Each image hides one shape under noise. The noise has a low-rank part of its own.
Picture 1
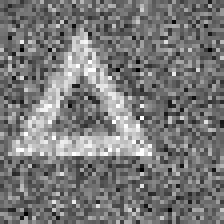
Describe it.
light triangle frame
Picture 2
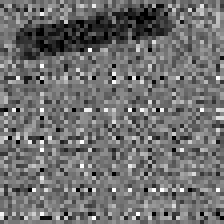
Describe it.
dark bar
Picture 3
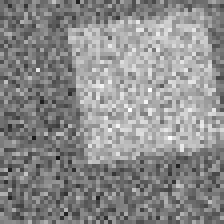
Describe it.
light square
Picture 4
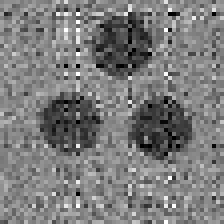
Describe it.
dark three dots
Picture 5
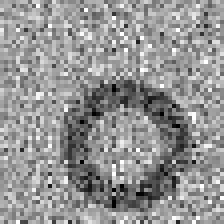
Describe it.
dark ring
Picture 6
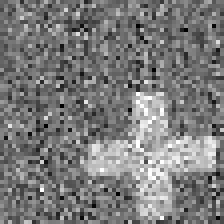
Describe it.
light cross
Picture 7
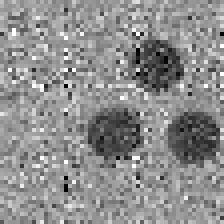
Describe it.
dark three dots
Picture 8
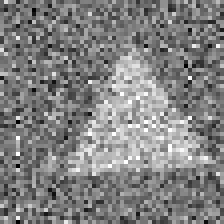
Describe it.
light triangle
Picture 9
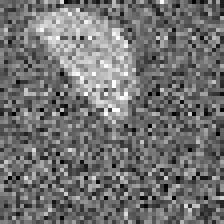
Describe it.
light half disc
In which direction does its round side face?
up and right
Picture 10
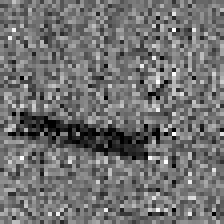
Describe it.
dark bar
